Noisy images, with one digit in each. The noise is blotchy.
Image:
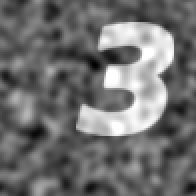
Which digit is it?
3
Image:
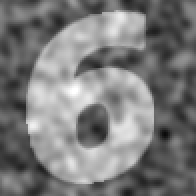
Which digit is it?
6
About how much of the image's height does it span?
nearly all
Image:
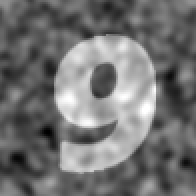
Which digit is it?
9
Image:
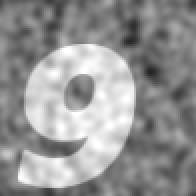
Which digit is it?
9
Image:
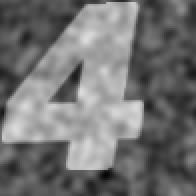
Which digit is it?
4
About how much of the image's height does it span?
nearly all
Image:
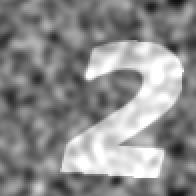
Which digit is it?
2
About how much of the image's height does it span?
two thirds
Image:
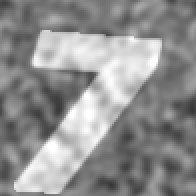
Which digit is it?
7
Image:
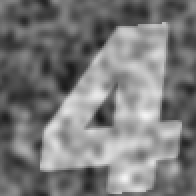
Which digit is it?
4
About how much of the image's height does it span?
nearly all
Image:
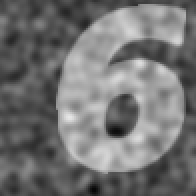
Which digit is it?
6
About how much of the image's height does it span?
nearly all
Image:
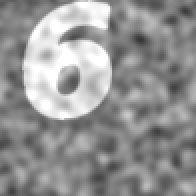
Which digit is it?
6
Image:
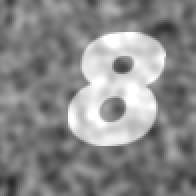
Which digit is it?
8
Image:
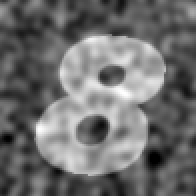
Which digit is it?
8
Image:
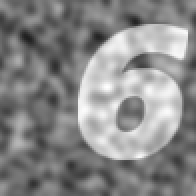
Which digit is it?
6
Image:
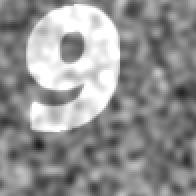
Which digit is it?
9
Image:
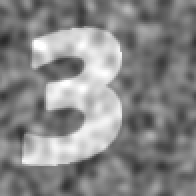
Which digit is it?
3
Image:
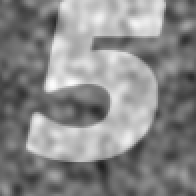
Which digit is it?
5
